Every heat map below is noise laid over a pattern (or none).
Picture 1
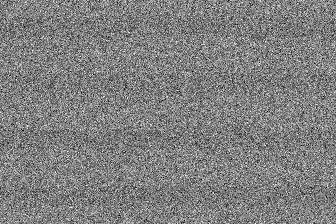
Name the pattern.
horizontal stripes
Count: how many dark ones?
4
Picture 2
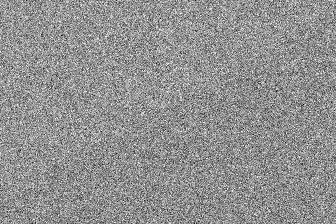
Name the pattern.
a sharp edge
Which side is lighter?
top left
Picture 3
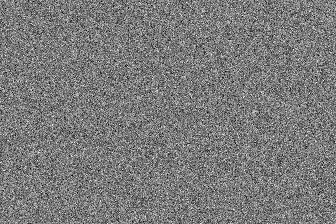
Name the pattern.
only noise
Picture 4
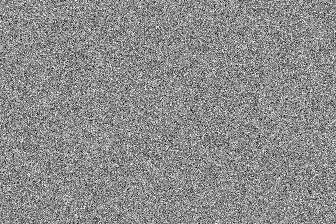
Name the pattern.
only noise
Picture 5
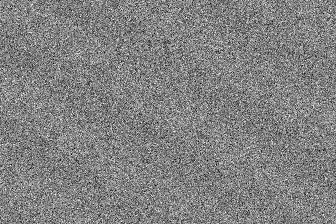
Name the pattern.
diagonal stripes
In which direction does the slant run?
top left to bottom right
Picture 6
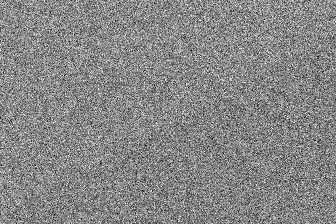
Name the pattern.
a sharp edge
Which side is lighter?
top left
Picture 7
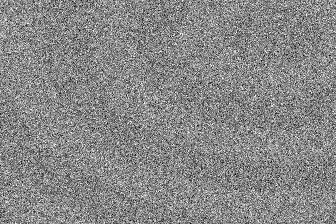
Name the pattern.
rings round one point
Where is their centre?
top right
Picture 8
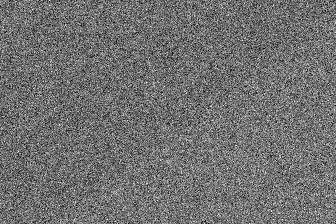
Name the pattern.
a sharp edge
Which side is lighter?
bottom right
